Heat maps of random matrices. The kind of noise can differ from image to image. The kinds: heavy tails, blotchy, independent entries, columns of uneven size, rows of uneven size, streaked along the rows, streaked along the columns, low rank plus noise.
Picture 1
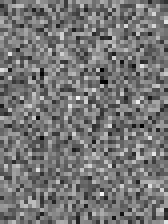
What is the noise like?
independent entries
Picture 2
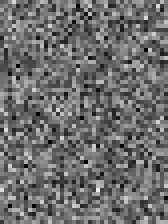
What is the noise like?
independent entries
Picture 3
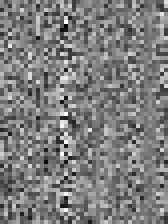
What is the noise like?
columns of uneven size
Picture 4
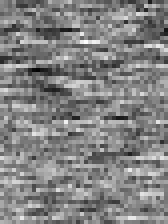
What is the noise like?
streaked along the rows
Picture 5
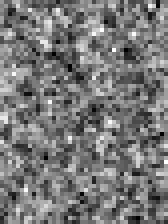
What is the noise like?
blotchy
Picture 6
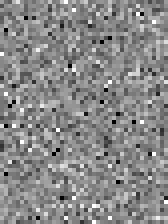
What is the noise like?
heavy tails
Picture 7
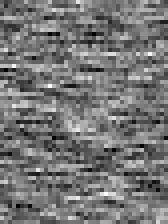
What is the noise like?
streaked along the rows
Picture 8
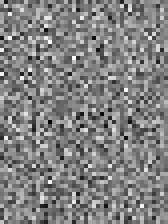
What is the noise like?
low rank plus noise
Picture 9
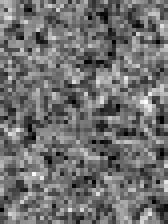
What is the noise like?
blotchy
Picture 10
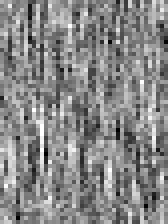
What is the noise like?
streaked along the columns
